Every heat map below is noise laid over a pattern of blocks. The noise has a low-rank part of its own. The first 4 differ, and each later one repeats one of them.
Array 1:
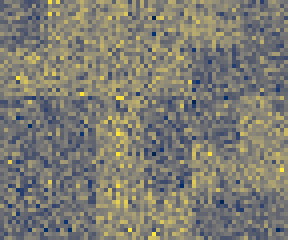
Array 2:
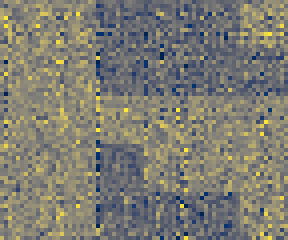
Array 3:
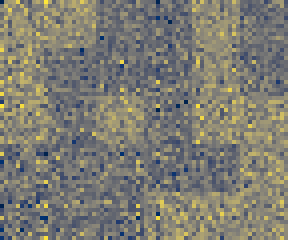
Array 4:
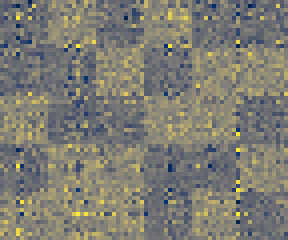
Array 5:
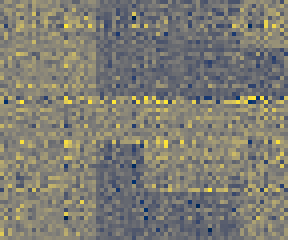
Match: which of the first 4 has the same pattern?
2
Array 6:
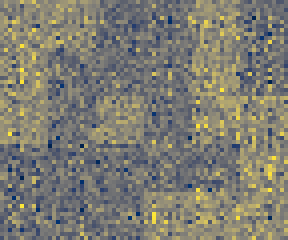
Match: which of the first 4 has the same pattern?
3
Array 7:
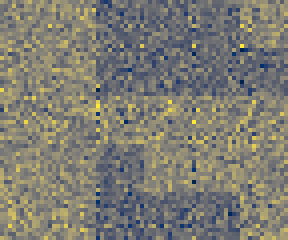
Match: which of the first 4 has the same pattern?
2
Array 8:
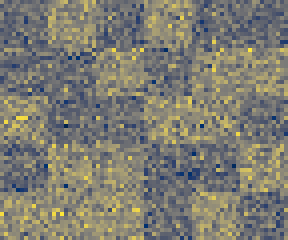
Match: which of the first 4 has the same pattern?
4
